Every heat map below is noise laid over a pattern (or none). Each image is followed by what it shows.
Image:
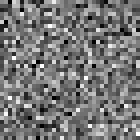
only noise
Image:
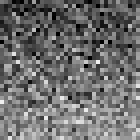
a smooth slope
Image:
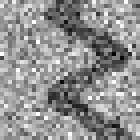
a wavy band
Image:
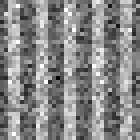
vertical stripes
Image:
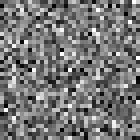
only noise
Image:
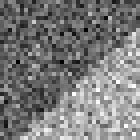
a sharp edge
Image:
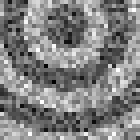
rings round one point
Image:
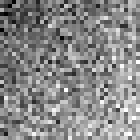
a smooth slope
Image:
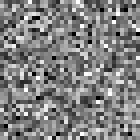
only noise
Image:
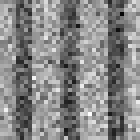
vertical stripes
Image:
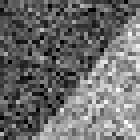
a sharp edge
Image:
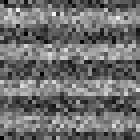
horizontal stripes
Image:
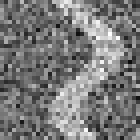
a wavy band
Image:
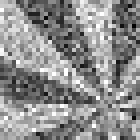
spokes from one point
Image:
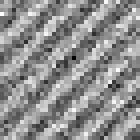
diagonal stripes
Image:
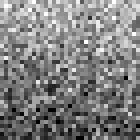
a smooth slope
